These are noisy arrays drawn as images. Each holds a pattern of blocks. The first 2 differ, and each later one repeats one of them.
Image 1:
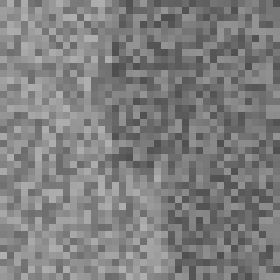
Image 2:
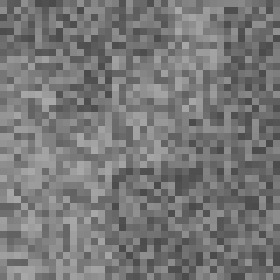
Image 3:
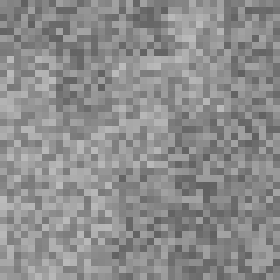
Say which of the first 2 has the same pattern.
2
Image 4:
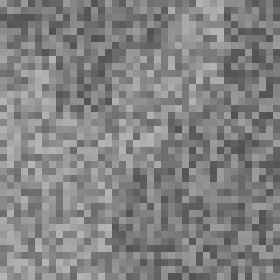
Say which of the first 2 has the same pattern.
2
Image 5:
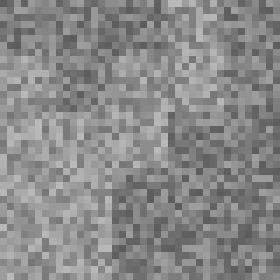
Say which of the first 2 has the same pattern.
2
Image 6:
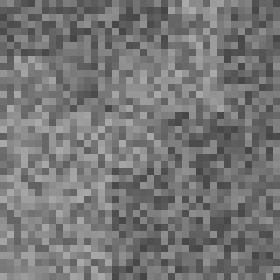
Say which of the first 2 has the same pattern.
2
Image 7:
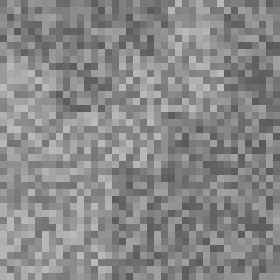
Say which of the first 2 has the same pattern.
2
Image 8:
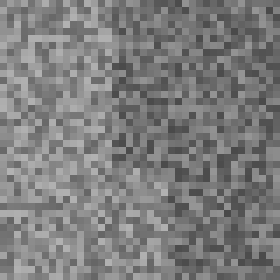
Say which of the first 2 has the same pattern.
1
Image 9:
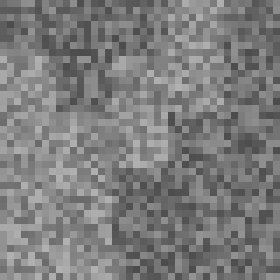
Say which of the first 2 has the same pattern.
2
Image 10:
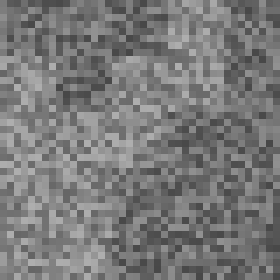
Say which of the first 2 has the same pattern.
2
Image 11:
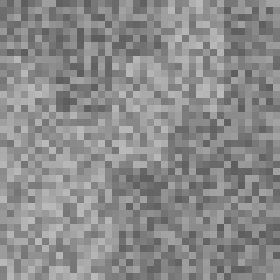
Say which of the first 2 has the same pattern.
2
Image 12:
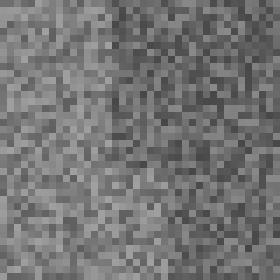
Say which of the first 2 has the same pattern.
1
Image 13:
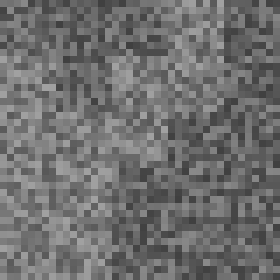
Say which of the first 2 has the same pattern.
2
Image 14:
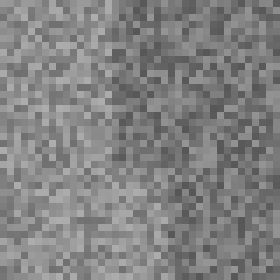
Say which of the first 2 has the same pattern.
1
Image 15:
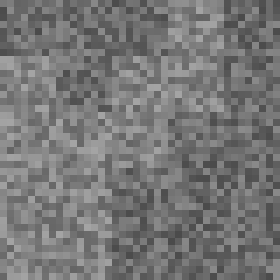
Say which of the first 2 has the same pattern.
2
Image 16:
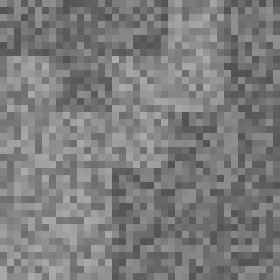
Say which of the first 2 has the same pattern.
2
